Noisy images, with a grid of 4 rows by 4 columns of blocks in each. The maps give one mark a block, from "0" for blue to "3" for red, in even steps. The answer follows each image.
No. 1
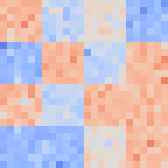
3120
0313
3133
0023
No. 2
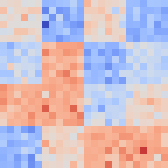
2020
1301
3312
0233
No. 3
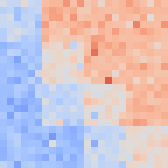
1333
0233
0123
0012
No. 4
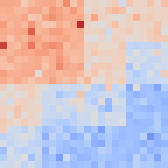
3322
3321
2110
1000
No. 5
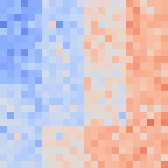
0123
0123
1123
1233
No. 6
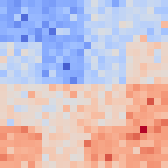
0011
1012
2223
3233
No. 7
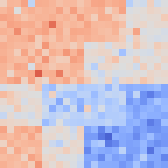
3332
3322
2110
3200
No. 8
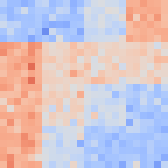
0013
3222
3210
3100
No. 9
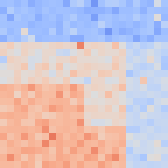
0000
2221
3321
3331
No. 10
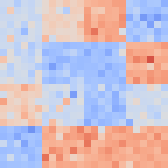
1230
1003
2101
0333
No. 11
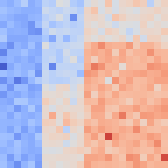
0122
0133
0233
0233
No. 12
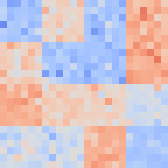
0203
2003
3221
1130
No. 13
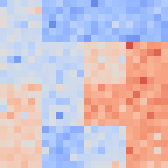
1000
1123
2133
2013
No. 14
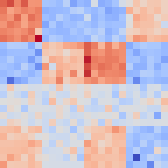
3002
0230
1111
2120
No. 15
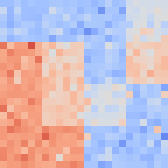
0001
3202
3210
3300
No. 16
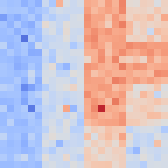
0132
0133
0132
0121
